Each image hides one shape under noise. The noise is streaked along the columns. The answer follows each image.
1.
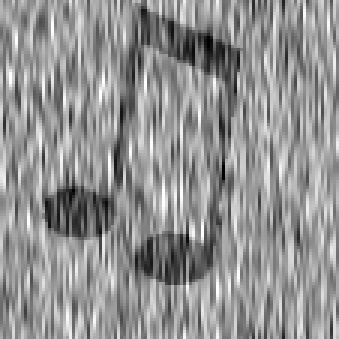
pair of musical notes
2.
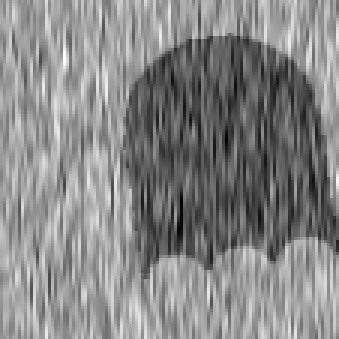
ghost
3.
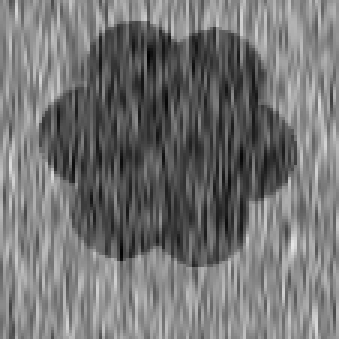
flower
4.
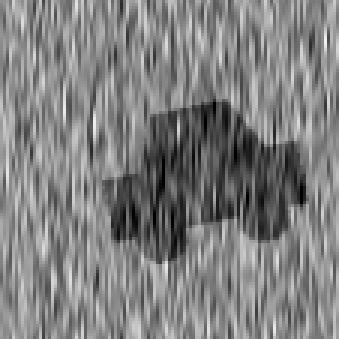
car
